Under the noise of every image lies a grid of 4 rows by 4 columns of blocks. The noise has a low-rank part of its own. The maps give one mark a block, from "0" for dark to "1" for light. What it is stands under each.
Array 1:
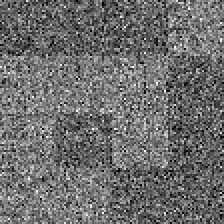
0 0 0 1
1 1 1 0
1 0 1 0
1 1 0 0
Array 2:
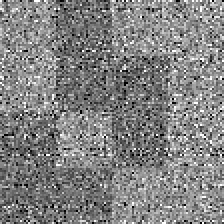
1 0 1 1
1 0 0 1
0 1 0 1
0 0 1 1
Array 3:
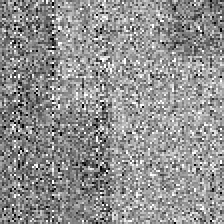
0 1 1 0
0 1 1 1
0 0 1 1
0 0 1 1
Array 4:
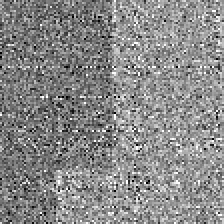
0 0 1 1
0 0 1 1
0 0 1 1
0 1 1 1
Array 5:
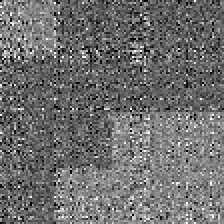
1 0 0 0
0 0 0 0
0 0 1 1
0 1 1 1
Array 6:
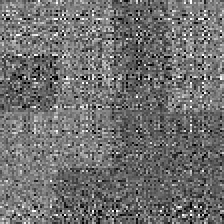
1 1 0 1
0 1 0 1
1 1 0 0
1 0 0 0
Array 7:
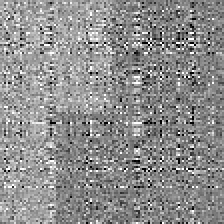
1 1 0 0
1 1 0 0
1 0 0 0
1 0 0 0
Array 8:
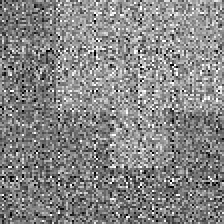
0 1 1 1
0 1 1 1
0 0 1 0
0 0 0 0
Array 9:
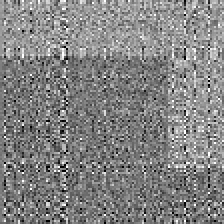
1 1 1 1
0 0 0 1
0 0 0 1
0 0 0 0
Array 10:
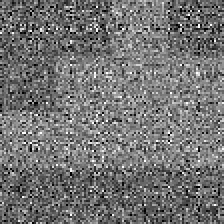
0 0 1 0
0 1 1 1
1 1 1 1
0 0 0 0
